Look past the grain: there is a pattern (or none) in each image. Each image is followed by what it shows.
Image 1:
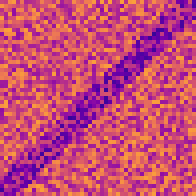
a diagonal band
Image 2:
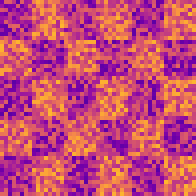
a checkerboard
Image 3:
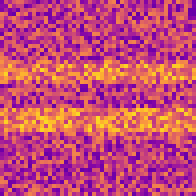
bands of rows
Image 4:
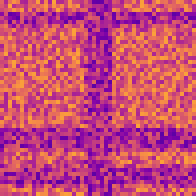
bands of rows crossing bands of columns
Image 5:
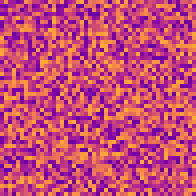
only noise
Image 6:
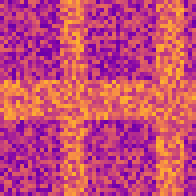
bands of rows crossing bands of columns
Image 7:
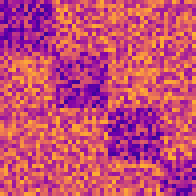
blocks along the diagonal
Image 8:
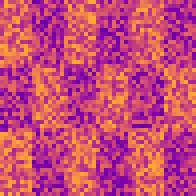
a checkerboard
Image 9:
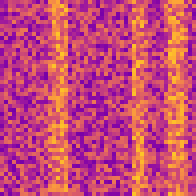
bands of columns
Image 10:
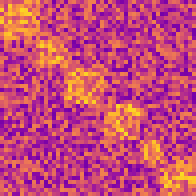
blocks along the diagonal
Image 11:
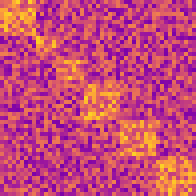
blocks along the diagonal
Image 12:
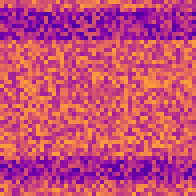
bands of rows
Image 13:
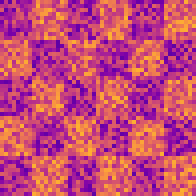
a checkerboard
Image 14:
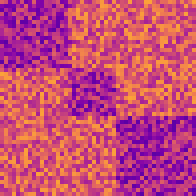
blocks along the diagonal
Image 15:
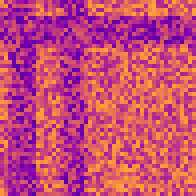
bands of rows crossing bands of columns
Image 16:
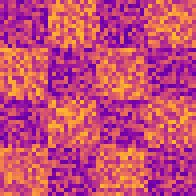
a checkerboard
